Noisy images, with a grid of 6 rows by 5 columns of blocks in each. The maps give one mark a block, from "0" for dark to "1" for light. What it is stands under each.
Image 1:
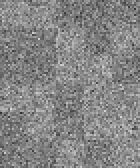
1 1 0 0 0
0 0 1 0 1
0 0 1 1 0
1 1 0 1 1
0 1 0 1 1
0 0 1 0 1
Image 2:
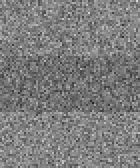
1 1 1 1 1
1 1 1 1 1
0 0 0 0 0
0 0 0 0 0
1 1 1 1 1
1 1 1 1 1
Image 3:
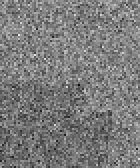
1 1 1 1 1
1 1 1 1 1
1 1 1 1 1
0 0 0 1 1
0 0 0 0 1
0 0 0 0 1
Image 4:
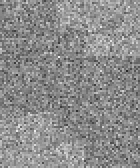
0 0 1 1 1
0 0 0 1 1
0 0 0 0 0
0 0 0 0 0
1 1 0 0 0
1 1 1 0 0
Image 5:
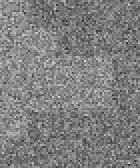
1 0 0 0 0
1 1 0 0 0
1 1 1 1 0
1 1 1 1 0
1 0 0 0 0
0 0 0 0 0
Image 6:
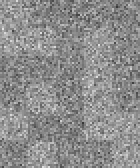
1 0 0 0 0
1 1 0 1 0
0 0 0 1 0
0 1 0 1 0
1 0 0 1 1
0 1 0 0 1
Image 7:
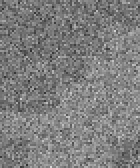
0 0 0 0 0
0 0 0 0 1
0 0 0 1 1
0 0 1 1 1
1 1 1 1 1
0 1 1 1 0
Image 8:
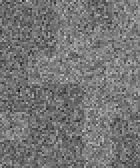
0 0 1 0 1
0 0 1 1 1
0 1 1 1 1
0 0 0 1 1
1 0 0 1 0
0 0 0 1 0
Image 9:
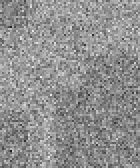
0 1 1 1 1
1 1 1 1 1
1 1 1 0 0
1 1 0 0 0
0 1 0 0 0
0 1 0 0 0
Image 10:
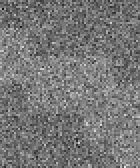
0 0 0 0 0
1 0 0 0 0
1 1 1 1 0
0 1 1 1 1
0 0 0 1 1
0 0 0 0 1
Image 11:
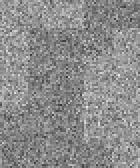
1 1 1 0 0
1 0 0 0 1
1 0 0 1 1
1 0 0 1 1
0 0 0 1 1
0 0 0 0 1
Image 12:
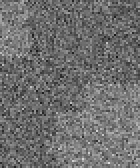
1 0 0 0 0
1 0 0 0 0
0 0 0 0 0
0 0 0 1 1
0 0 1 1 1
0 0 1 1 1
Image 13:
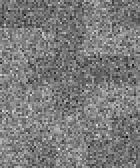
0 0 0 1 0
1 1 0 1 1
1 0 0 0 0
1 1 0 1 1
1 1 1 1 0
1 0 1 0 0
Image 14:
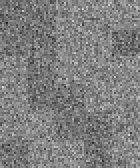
0 0 1 1 1
0 0 1 1 0
1 0 1 1 1
1 0 0 1 1
1 1 0 0 1
0 1 1 0 1
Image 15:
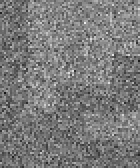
0 1 1 1 1
0 1 1 1 1
0 1 1 1 0
0 1 0 0 0
0 0 0 1 1
0 0 0 0 0
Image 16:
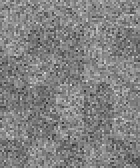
1 1 1 1 1
1 0 0 1 0
0 1 0 1 1
0 0 1 0 1
1 0 1 0 1
0 1 0 1 0
